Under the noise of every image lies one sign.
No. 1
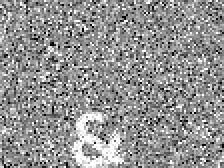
light ampersand, bottom middle
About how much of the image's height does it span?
a third
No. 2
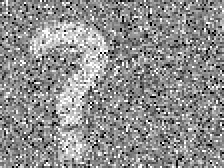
light question mark
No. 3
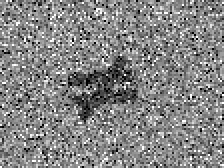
dark not-equal sign, centre
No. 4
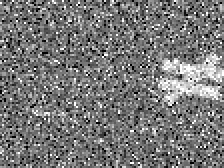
light not-equal sign, middle right
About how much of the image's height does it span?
a third
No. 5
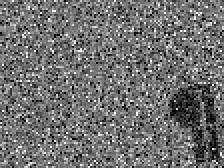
dark pilcrow
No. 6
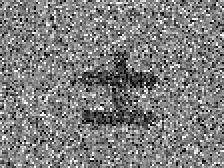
dark plus-minus sign, centre
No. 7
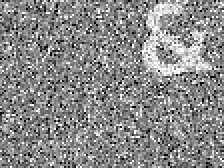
light ampersand, top right
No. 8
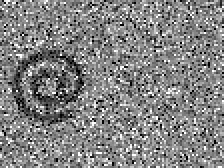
dark at sign, middle left
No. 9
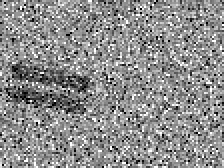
dark equals sign, middle left
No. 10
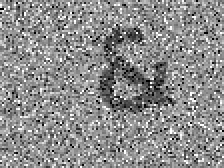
dark ampersand
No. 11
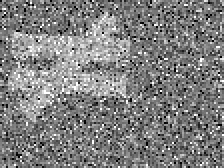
light not-equal sign
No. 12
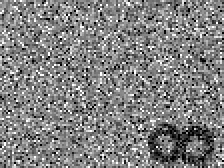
dark infinity sign, bottom right
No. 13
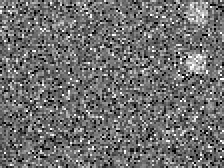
light colon, top right
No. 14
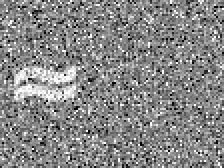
light approximately sign, middle left
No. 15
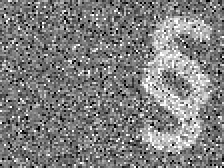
light section sign
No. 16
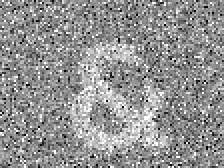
light ampersand
